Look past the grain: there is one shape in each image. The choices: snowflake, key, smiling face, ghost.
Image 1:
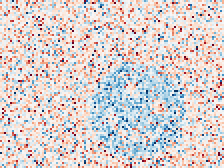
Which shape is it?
smiling face
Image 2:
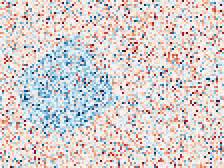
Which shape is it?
ghost
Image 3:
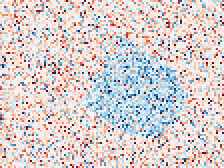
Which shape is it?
ghost
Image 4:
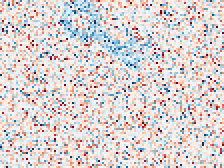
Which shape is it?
key
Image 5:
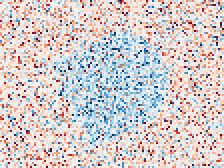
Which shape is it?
ghost
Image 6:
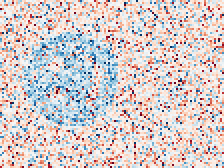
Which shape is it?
smiling face
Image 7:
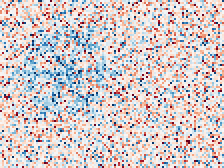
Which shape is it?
snowflake
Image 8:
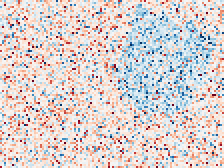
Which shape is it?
ghost
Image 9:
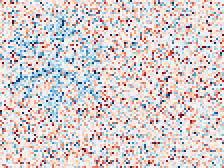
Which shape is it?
snowflake
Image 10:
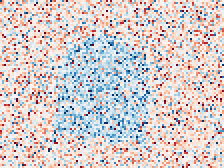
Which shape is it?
ghost
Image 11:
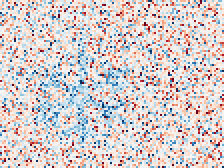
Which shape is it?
snowflake
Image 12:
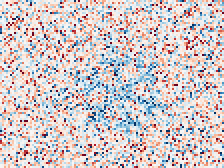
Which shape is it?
snowflake
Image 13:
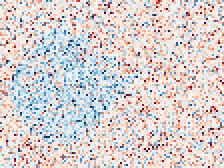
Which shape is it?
ghost
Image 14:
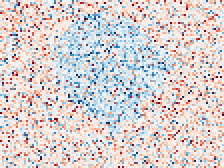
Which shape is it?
ghost
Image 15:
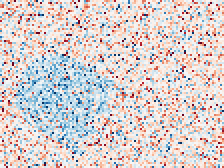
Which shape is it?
ghost
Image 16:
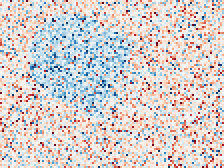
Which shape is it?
ghost
